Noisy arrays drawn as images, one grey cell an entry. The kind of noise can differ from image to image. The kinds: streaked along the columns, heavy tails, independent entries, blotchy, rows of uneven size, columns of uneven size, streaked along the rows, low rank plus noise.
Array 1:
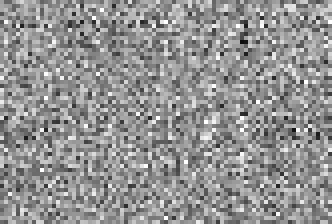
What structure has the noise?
low rank plus noise
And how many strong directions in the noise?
two
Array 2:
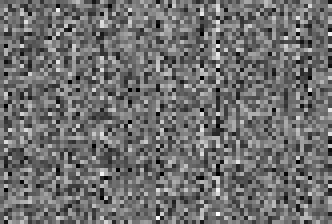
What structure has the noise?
columns of uneven size
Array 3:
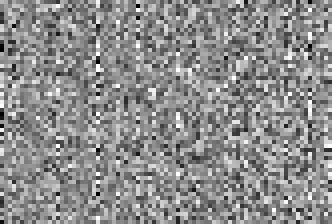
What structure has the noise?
columns of uneven size
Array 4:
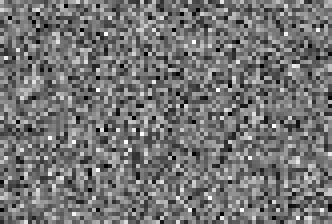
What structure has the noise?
independent entries
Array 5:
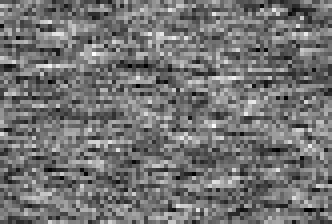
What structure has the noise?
streaked along the rows
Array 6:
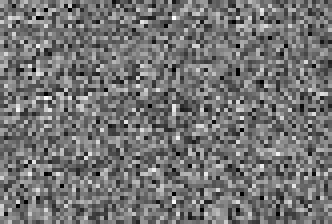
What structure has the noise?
low rank plus noise
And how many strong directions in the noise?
three or four
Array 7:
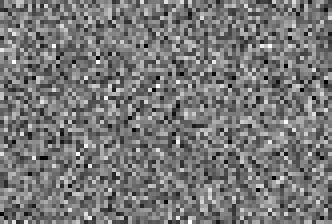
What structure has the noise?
independent entries
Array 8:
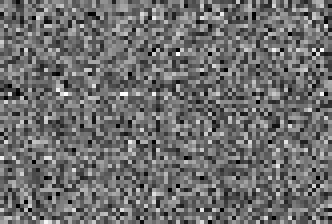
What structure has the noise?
low rank plus noise
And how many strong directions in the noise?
five to eight
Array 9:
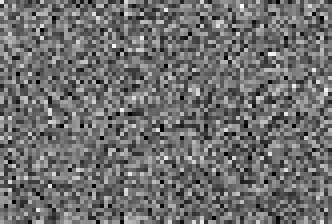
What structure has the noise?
low rank plus noise
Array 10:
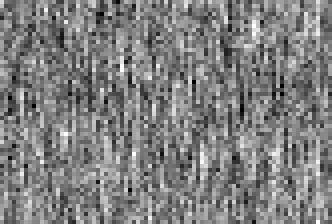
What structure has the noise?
streaked along the columns
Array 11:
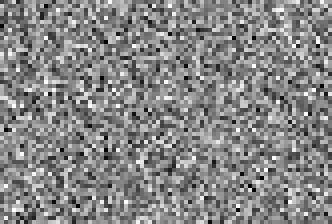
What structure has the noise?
independent entries
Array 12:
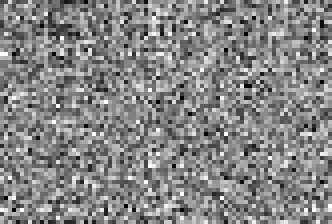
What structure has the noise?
low rank plus noise
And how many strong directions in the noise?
five to eight
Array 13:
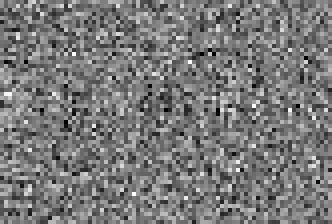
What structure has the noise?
low rank plus noise
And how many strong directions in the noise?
one
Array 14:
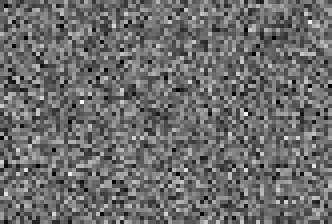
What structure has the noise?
low rank plus noise
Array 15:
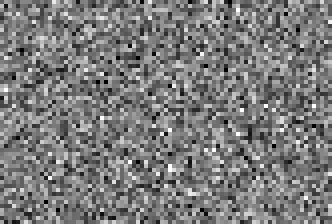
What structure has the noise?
independent entries
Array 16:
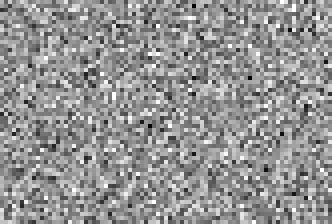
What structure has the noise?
independent entries
